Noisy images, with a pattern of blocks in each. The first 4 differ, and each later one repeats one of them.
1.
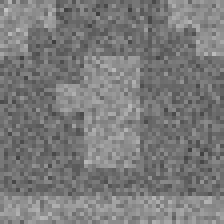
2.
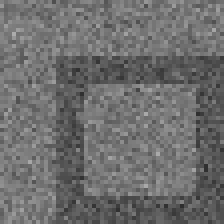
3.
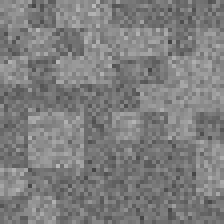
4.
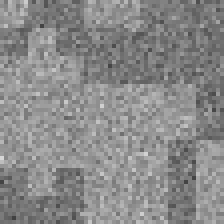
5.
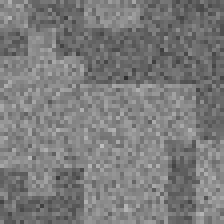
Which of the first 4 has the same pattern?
4
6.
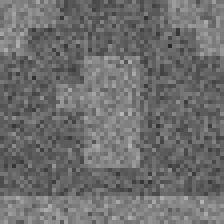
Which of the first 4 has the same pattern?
1
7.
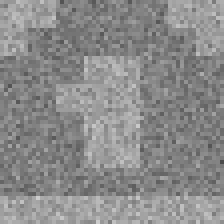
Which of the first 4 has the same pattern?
1
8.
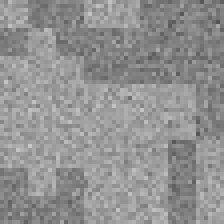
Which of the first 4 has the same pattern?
4
